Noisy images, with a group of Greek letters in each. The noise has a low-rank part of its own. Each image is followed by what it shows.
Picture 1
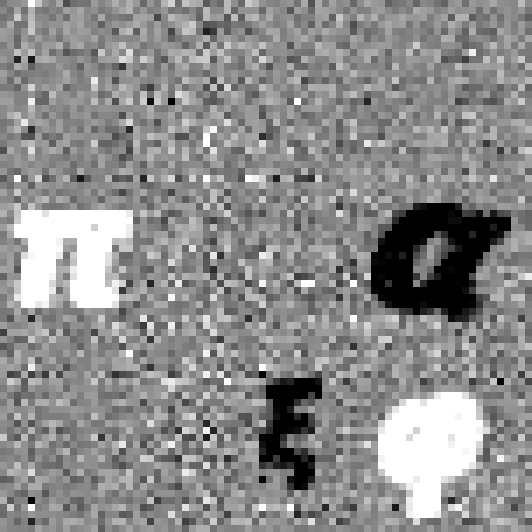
middle left: light pi; middle right: dark alpha; bottom middle: dark xi; bottom right: light phi
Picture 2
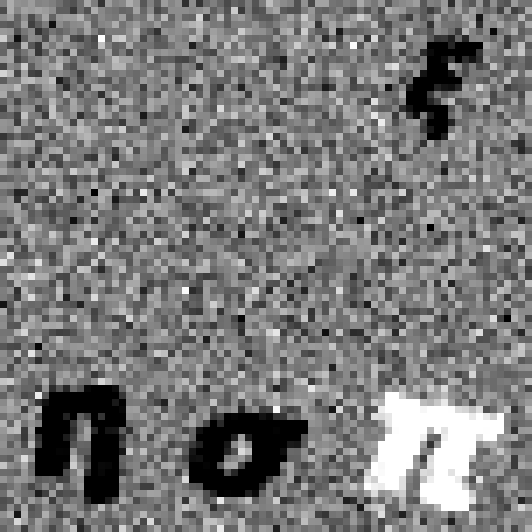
top right: dark xi; bottom left: dark eta; bottom middle: dark sigma; bottom right: light pi
